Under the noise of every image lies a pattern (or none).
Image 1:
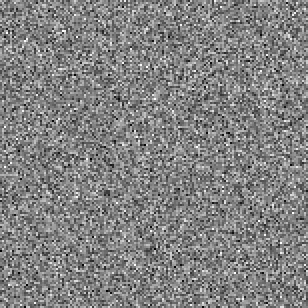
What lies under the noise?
only noise
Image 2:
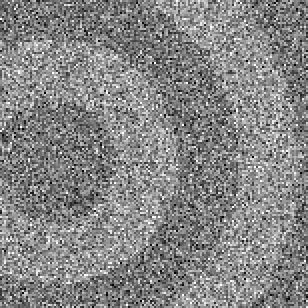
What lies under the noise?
rings round one point
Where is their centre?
middle left
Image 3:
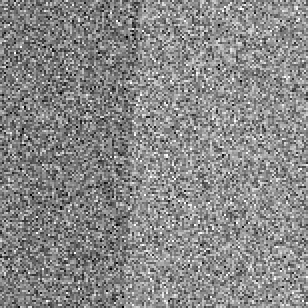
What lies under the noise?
a sharp edge
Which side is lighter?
right
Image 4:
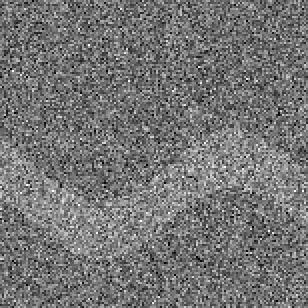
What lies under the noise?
a wavy band
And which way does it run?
left to right
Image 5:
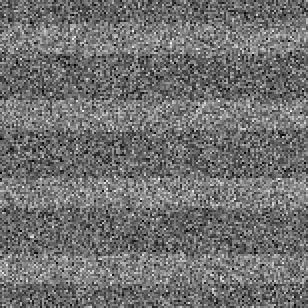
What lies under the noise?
horizontal stripes
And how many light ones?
4
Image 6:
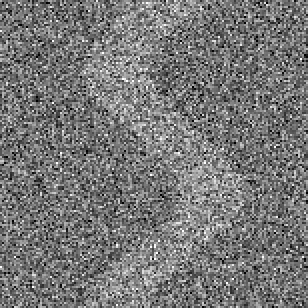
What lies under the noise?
a wavy band
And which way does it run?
top to bottom
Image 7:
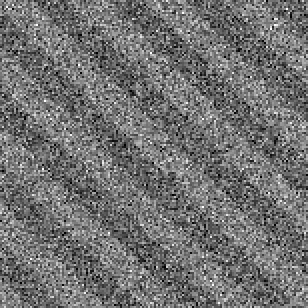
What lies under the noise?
diagonal stripes
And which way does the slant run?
top left to bottom right
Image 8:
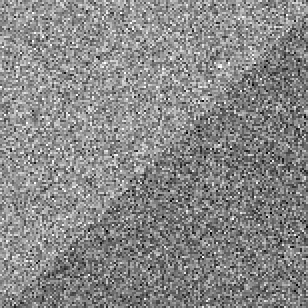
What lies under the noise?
a sharp edge
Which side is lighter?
top left
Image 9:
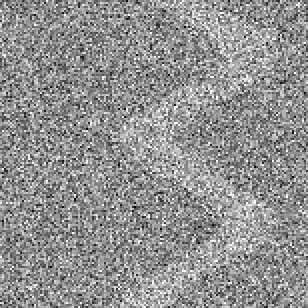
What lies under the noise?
a wavy band
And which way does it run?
top to bottom
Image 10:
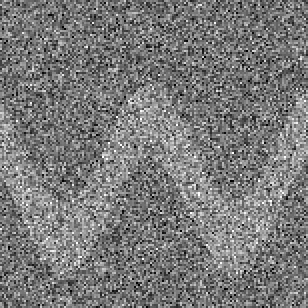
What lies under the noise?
a wavy band
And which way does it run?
left to right
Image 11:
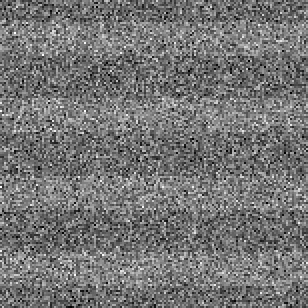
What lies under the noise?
horizontal stripes
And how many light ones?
4
